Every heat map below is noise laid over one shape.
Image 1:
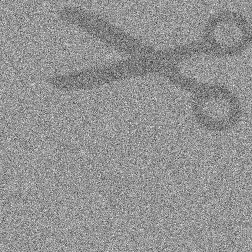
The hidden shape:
pair of scissors
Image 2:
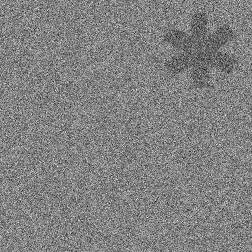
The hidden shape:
asterisk
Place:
top right
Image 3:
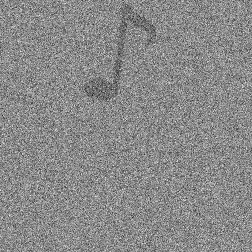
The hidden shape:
musical note
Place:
top middle
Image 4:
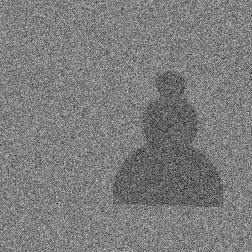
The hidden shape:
chess pawn
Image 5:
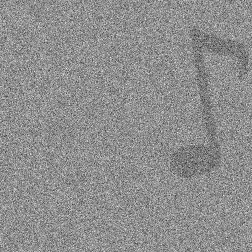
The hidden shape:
musical note
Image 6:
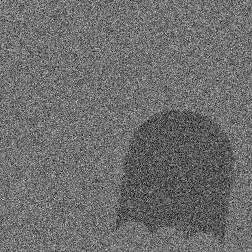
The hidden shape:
ghost
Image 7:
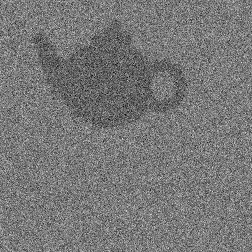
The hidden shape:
teapot
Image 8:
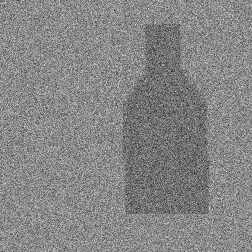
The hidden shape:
bottle
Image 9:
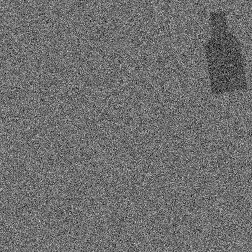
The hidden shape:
bottle
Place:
top right
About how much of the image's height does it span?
a third
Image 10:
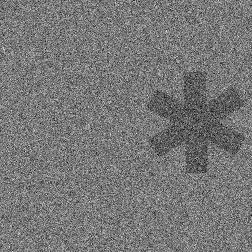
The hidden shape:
asterisk
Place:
middle right
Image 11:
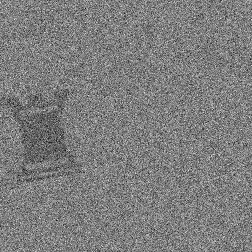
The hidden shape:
chess rook
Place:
middle left
